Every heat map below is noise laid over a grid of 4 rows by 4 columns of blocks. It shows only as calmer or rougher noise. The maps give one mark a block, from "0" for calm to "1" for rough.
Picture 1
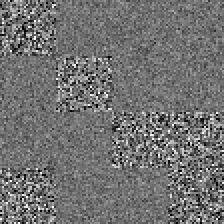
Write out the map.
1000
0100
0011
1001
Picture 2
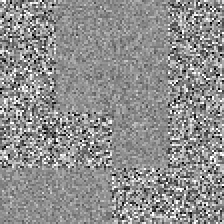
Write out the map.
1001
1001
1101
0011
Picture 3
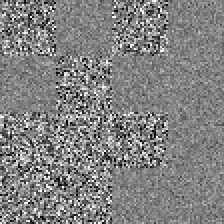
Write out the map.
1010
0100
1110
1100
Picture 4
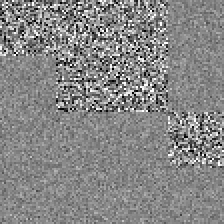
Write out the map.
1110
0110
0001
0000
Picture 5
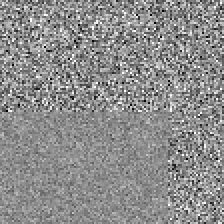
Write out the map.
1111
1111
0001
0001
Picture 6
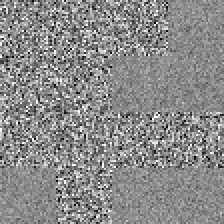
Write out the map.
1110
1100
1111
0100
